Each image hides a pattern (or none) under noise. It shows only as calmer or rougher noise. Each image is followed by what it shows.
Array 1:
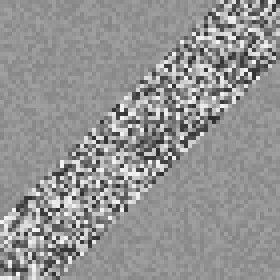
a diagonal band
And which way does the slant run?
bottom left to top right
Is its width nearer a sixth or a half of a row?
a half
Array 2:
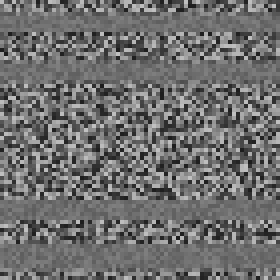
bands of rows
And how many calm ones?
4
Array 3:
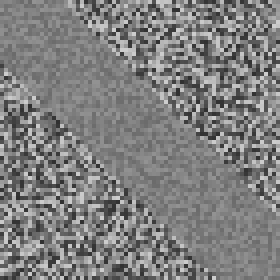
a diagonal band
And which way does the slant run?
top left to bottom right
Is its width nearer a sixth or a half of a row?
a half
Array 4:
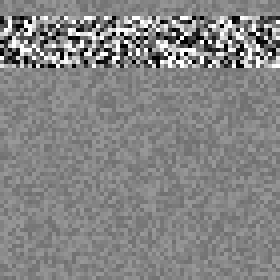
one band of rows
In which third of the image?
top
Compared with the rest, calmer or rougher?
rougher
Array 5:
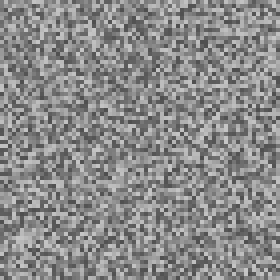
only noise
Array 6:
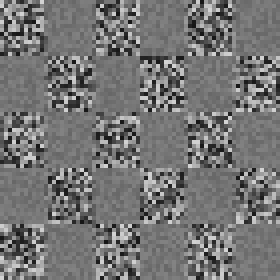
a checkerboard
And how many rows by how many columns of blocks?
5 by 6
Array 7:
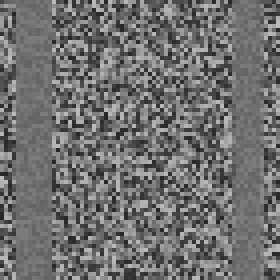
bands of columns
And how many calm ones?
2
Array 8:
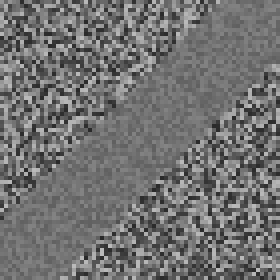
a diagonal band
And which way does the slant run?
bottom left to top right
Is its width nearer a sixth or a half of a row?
a half
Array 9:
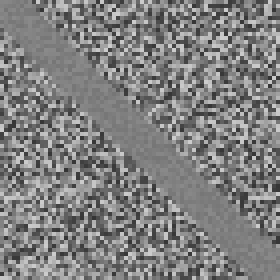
a diagonal band
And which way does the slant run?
top left to bottom right
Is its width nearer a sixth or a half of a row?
a sixth
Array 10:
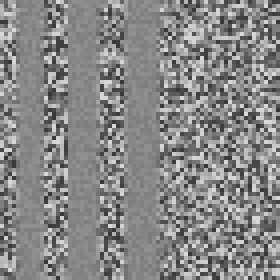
bands of columns
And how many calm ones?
3
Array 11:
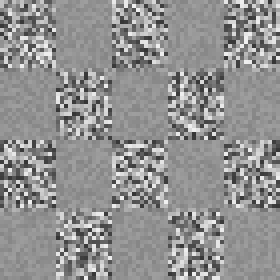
a checkerboard
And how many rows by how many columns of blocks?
4 by 5
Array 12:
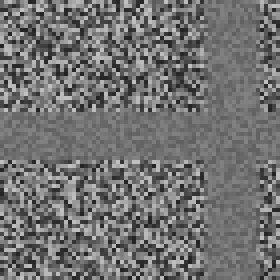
bands of rows crossing bands of columns
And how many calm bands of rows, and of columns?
1 and 1
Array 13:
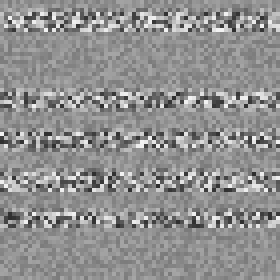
bands of rows
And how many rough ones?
5
